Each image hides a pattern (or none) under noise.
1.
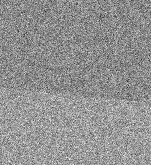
a sharp edge
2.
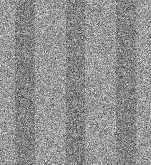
vertical stripes
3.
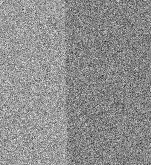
a sharp edge
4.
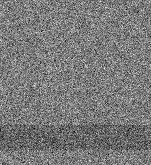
one horizontal stripe
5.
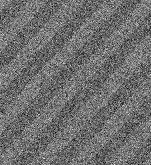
diagonal stripes
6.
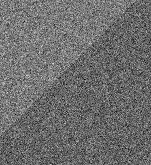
a sharp edge
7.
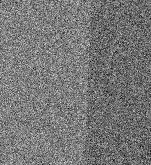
a sharp edge
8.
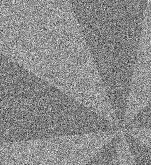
spokes from one point
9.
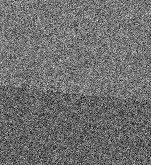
a sharp edge
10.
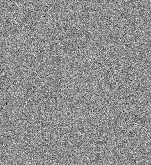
only noise
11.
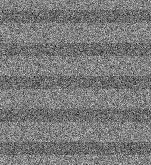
horizontal stripes
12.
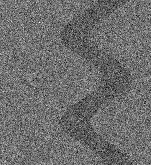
a wavy band
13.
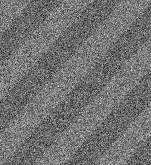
diagonal stripes
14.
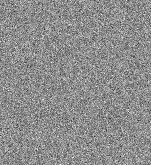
only noise
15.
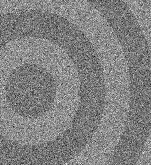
rings round one point
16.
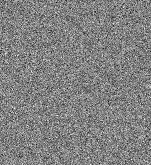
only noise
